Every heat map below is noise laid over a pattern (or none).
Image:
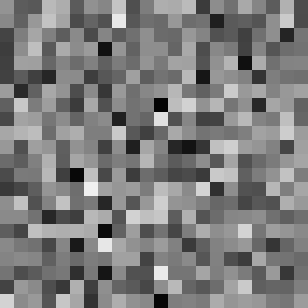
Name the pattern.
only noise
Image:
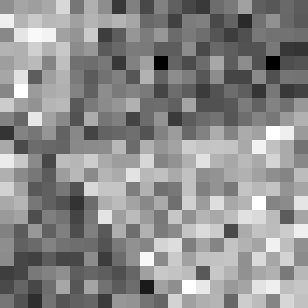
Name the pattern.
spokes from one point
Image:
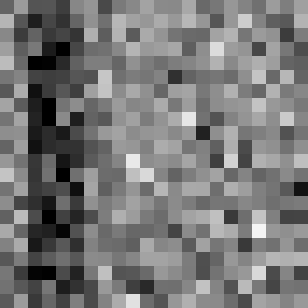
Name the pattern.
one vertical stripe
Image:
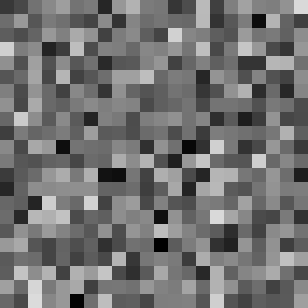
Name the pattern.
only noise
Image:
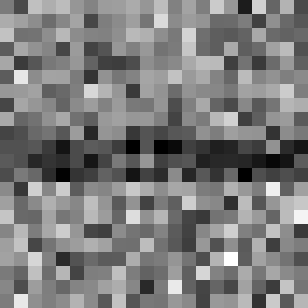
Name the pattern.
one horizontal stripe
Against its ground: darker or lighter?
darker
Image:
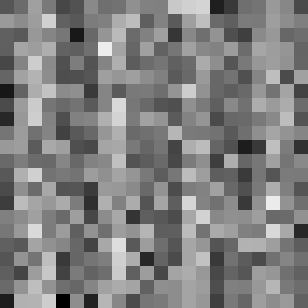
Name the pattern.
vertical stripes
